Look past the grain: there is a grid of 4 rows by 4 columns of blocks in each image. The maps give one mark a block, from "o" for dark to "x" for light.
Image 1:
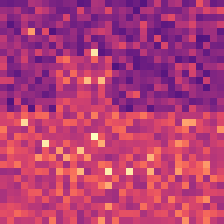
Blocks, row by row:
oooo
oxoo
xxxx
xxxx
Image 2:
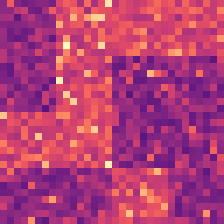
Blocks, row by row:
oxxx
oxoo
xxoo
ooxo
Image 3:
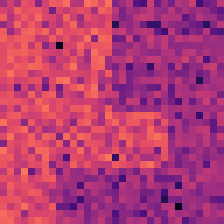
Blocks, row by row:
xxoo
xxoo
xxxo
xooo
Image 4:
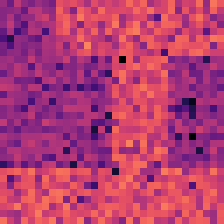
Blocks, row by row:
oxxx
ooxo
ooxo
xxxx
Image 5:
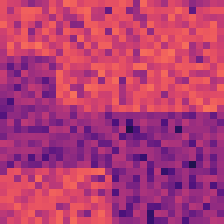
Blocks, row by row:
xxxx
oxxx
oooo
xxoo
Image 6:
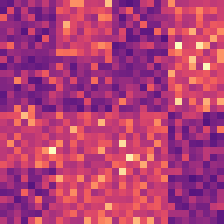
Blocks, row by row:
oxox
ooox
xxxo
oxxo
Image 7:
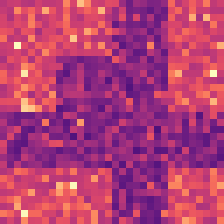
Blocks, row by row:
xxox
xoox
oooo
xxox
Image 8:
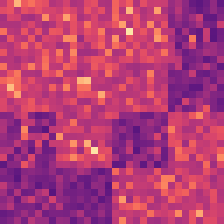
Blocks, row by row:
xxxo
xxxo
oxox
ooxx
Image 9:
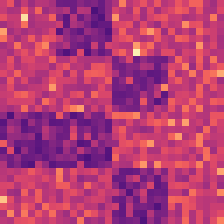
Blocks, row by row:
xoxx
xxox
ooxx
xxox
